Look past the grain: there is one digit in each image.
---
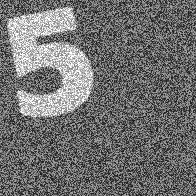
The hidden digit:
5
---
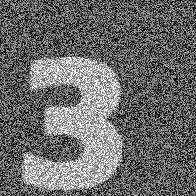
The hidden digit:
3
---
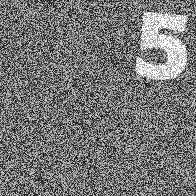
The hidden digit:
5
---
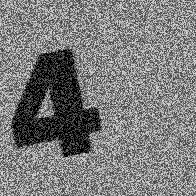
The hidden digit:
4
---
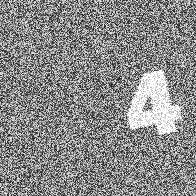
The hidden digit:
4
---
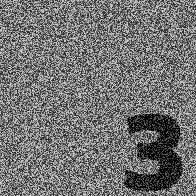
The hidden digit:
3
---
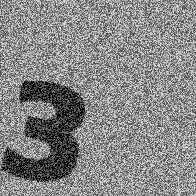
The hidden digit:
3
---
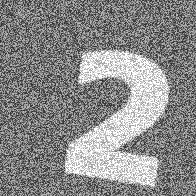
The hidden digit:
2
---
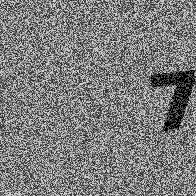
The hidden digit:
7
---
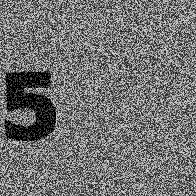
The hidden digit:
5
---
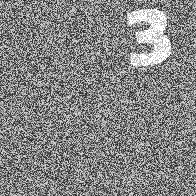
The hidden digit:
3
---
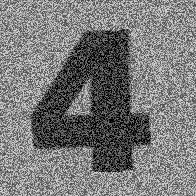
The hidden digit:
4
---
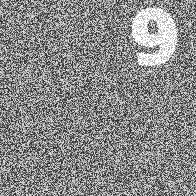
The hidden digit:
9
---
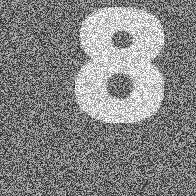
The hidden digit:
8
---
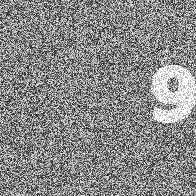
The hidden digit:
9
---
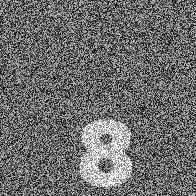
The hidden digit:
8
